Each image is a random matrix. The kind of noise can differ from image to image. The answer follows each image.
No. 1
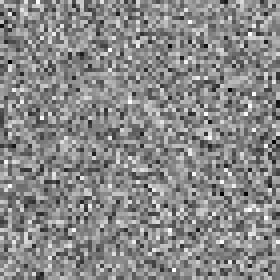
independent entries
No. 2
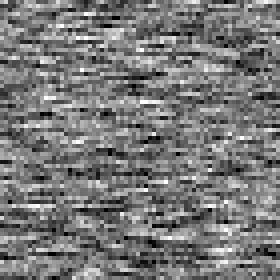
streaked along the rows
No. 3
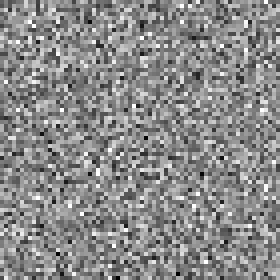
independent entries
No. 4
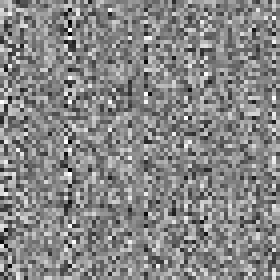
columns of uneven size
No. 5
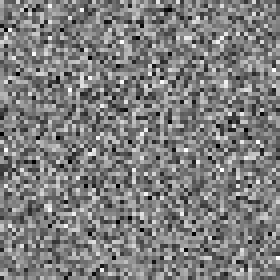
independent entries
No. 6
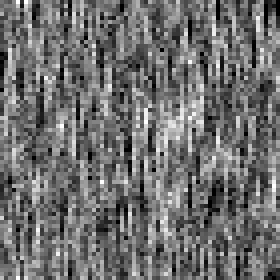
streaked along the columns
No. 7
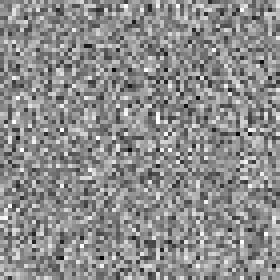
low rank plus noise
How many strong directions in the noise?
one
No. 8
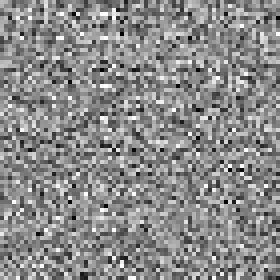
low rank plus noise
